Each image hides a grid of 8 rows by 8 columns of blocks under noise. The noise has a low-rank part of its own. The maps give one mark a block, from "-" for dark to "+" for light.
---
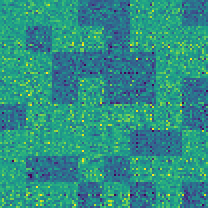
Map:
+++--++-
+-++-+++
++----++
++-+--+-
-++++++-
+++++--+
+--+-+++
+++-+-+-
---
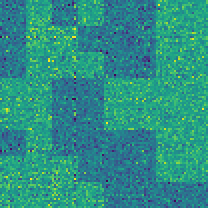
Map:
-+-+--++
-++---++
-+++--++
++--++++
++--++++
-+----++
+++---++
++++----
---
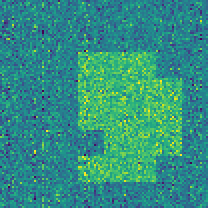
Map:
--------
--------
---+++--
---++++-
---++++-
----+++-
---+++--
--------
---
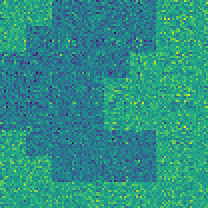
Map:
++----++
+-----++
-----+++
----++++
----++++
+-----++
++----++
++++++++
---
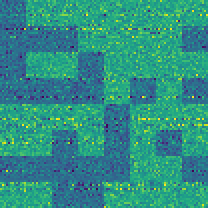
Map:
-+++++++
---++++-
-++-++++
----+-+-
++++-+++
++-+-+-+
-----++-
++--++++
